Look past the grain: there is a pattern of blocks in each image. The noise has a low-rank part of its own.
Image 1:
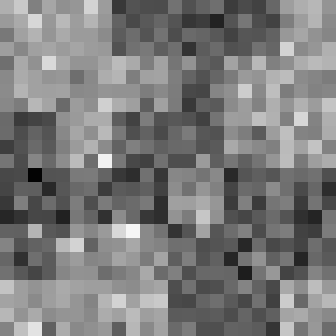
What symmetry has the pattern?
mirrored about the diagonal from the top left
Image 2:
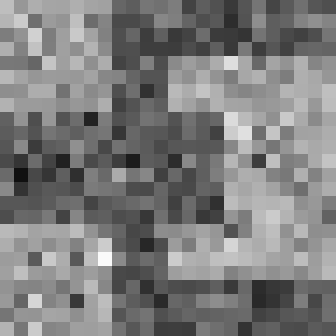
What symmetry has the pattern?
top and bottom mirror each other
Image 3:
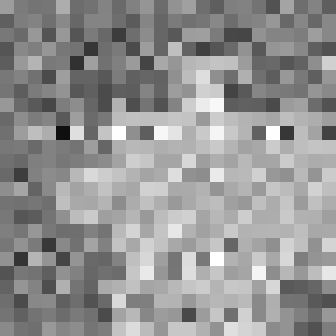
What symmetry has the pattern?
mirrored about the diagonal from the top left
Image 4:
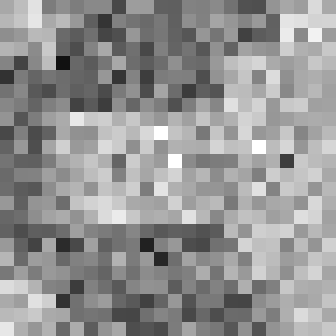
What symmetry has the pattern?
top and bottom mirror each other
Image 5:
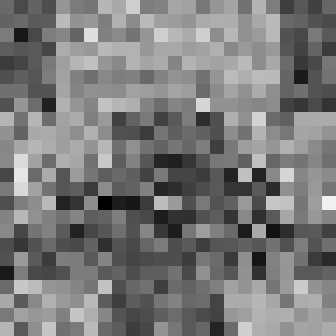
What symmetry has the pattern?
left and right mirror each other
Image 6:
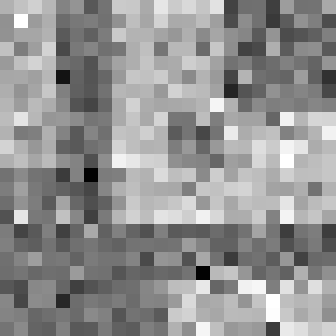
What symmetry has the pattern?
mirrored about the diagonal from the bottom left
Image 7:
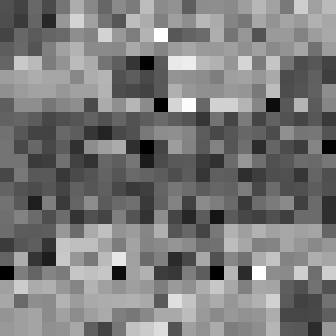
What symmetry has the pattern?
the same after a half turn
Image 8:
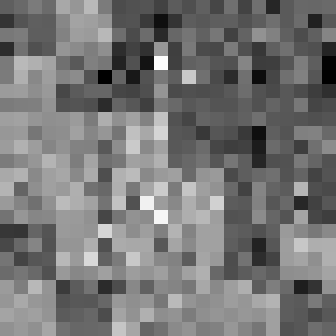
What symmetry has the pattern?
mirrored about the diagonal from the bottom left
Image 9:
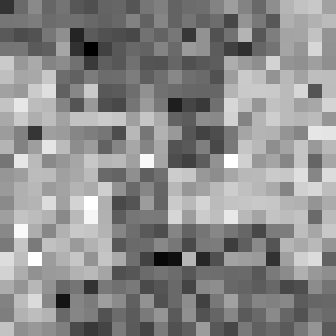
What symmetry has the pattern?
the same after a half turn
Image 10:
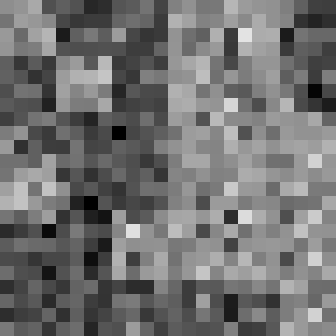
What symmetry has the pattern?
no symmetry
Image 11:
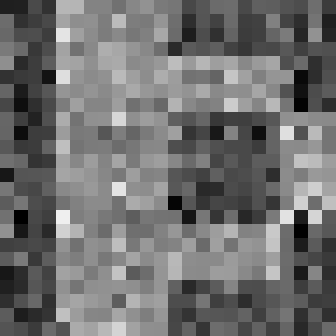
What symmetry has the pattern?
top and bottom mirror each other
